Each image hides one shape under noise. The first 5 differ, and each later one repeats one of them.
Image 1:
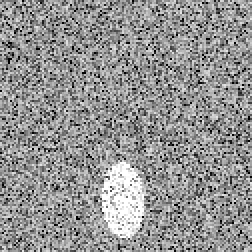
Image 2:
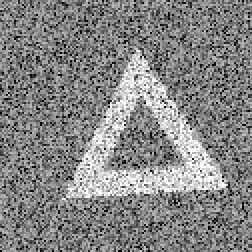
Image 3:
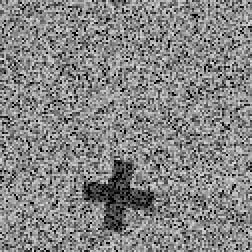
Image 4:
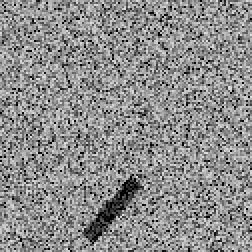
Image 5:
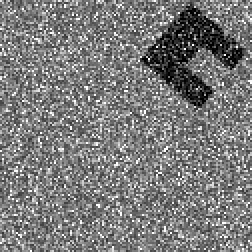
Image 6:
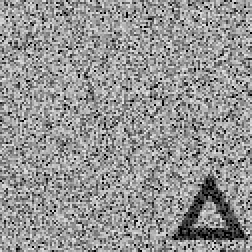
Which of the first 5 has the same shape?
2
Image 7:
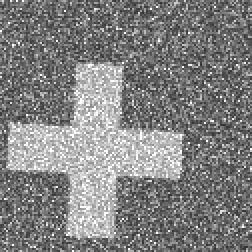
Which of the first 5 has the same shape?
3
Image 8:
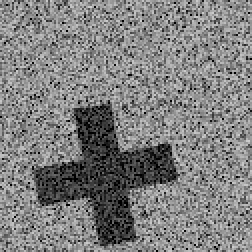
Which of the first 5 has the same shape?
3
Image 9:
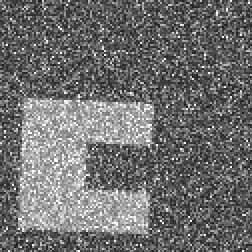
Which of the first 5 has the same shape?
5
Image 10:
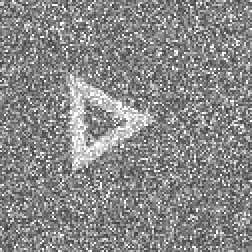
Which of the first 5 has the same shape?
2
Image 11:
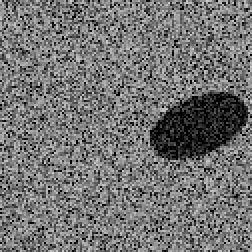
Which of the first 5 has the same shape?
1
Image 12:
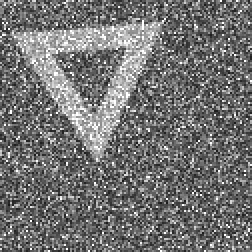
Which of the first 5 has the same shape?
2
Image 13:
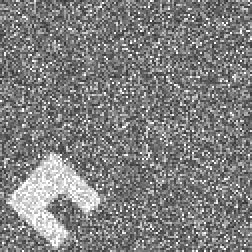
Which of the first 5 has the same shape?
5
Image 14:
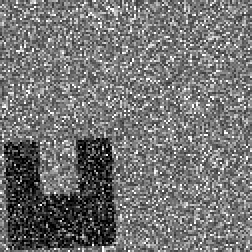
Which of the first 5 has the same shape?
5
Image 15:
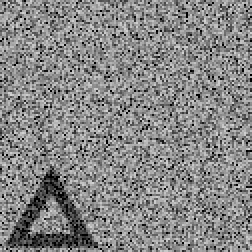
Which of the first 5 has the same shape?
2
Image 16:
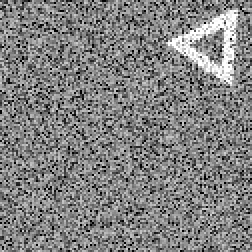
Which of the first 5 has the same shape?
2
